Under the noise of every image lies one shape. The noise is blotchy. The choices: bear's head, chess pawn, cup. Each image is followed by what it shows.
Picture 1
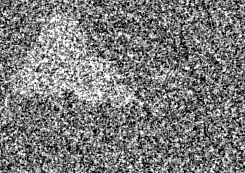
light chess pawn
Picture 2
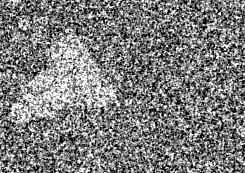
light chess pawn
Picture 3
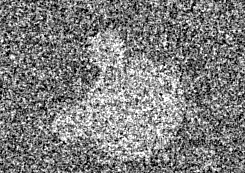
light bear's head
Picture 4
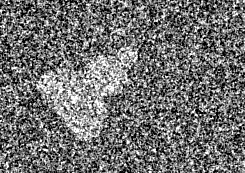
light chess pawn
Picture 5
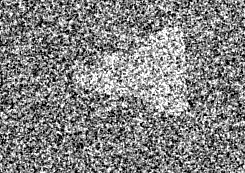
light chess pawn
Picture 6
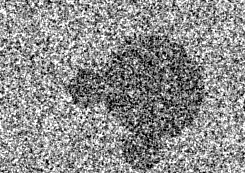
dark bear's head
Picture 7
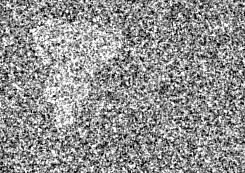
light chess pawn
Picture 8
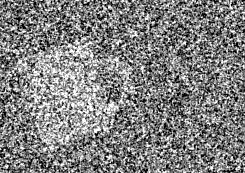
light cup
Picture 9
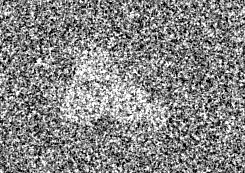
light chess pawn
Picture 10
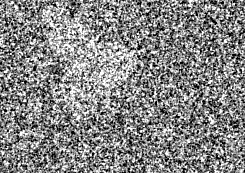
light chess pawn
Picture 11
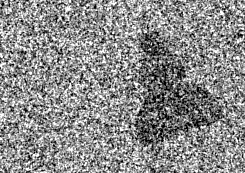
dark chess pawn
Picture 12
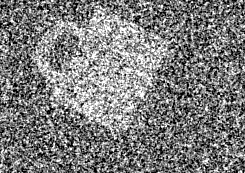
light cup
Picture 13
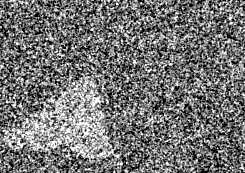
light chess pawn
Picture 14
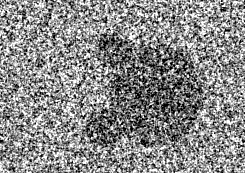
dark bear's head
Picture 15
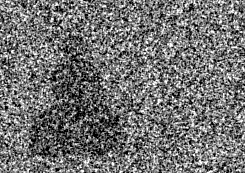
dark chess pawn
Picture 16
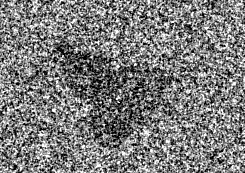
dark chess pawn
